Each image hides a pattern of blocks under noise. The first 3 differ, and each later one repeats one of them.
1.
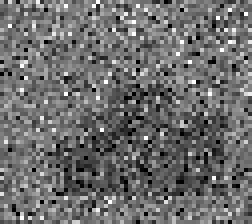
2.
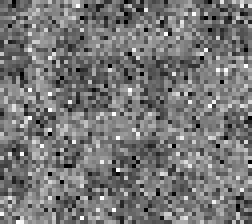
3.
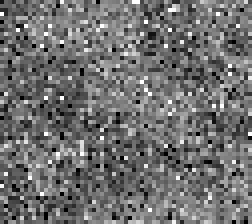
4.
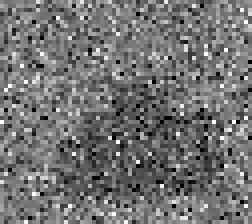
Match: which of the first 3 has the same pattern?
1
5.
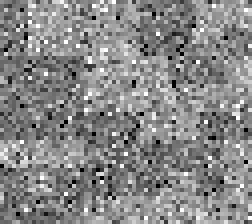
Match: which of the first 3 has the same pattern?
3
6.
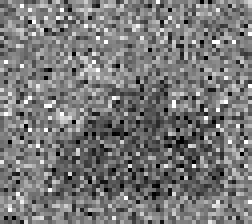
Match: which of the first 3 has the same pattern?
1
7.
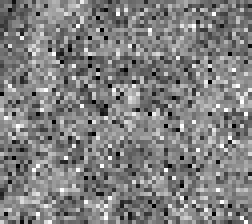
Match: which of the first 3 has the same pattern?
2
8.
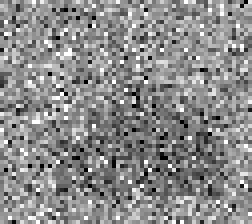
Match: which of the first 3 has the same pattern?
1
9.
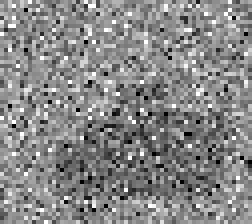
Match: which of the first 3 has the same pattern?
1
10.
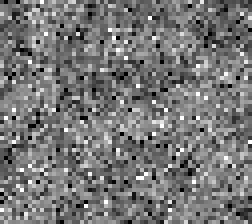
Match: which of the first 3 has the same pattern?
2
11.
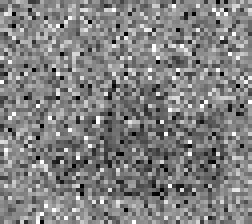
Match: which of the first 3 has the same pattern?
1
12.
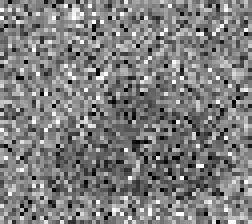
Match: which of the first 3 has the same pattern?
1
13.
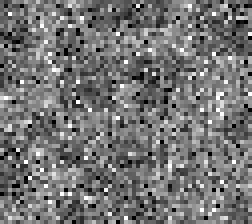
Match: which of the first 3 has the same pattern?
2
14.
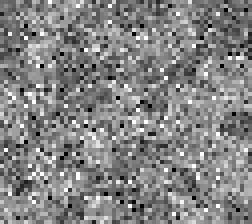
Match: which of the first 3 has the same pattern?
2
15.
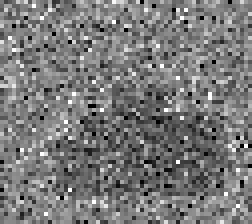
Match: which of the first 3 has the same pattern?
1
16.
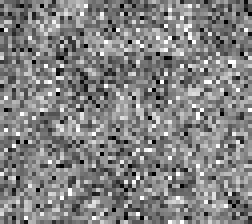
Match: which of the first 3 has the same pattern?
2
